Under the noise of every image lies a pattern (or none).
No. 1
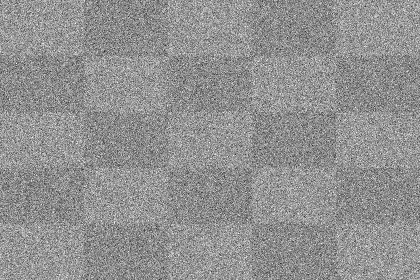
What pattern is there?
a checkerboard
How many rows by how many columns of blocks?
5 by 5
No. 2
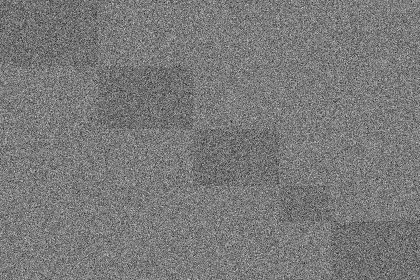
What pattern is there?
blocks along the diagonal
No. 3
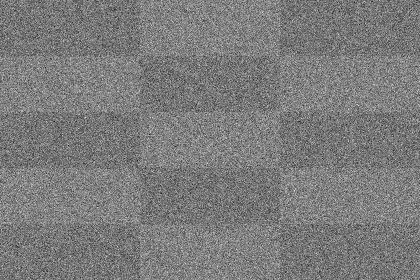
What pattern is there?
a checkerboard
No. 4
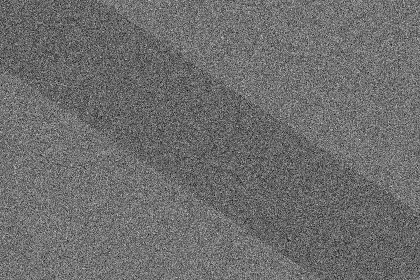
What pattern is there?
a diagonal band
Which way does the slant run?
top left to bottom right
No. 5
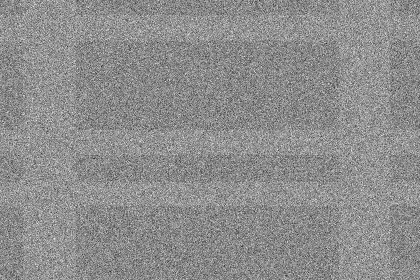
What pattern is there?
bands of rows crossing bands of columns
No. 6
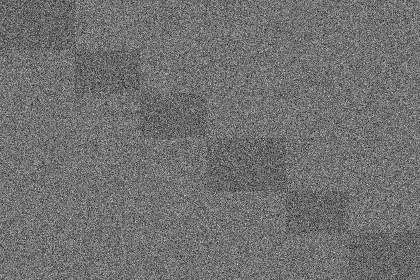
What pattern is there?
blocks along the diagonal
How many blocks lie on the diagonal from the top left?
6
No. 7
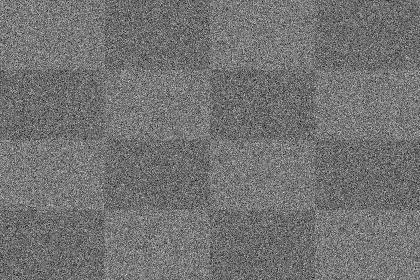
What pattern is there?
a checkerboard
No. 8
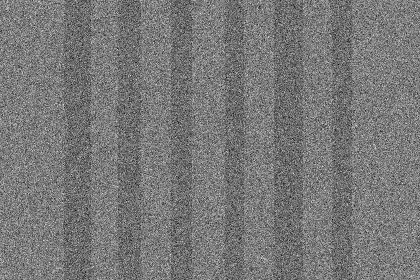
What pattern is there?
bands of columns
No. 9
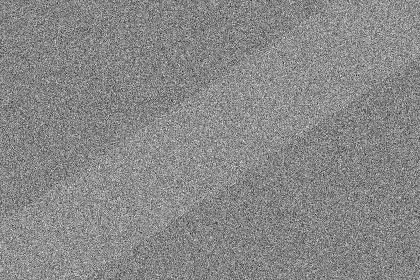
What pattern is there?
a diagonal band
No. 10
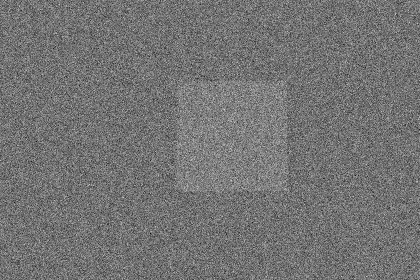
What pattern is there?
one block
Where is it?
centre
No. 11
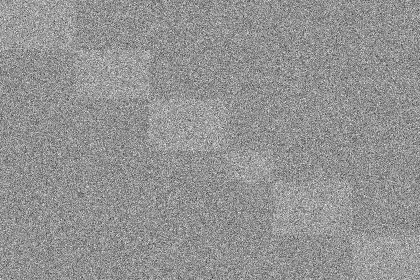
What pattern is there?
blocks along the diagonal
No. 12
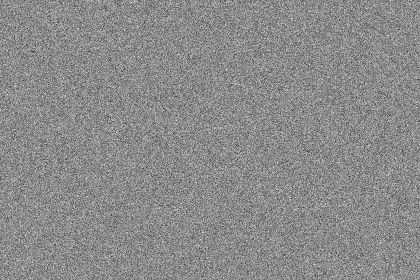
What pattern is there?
only noise
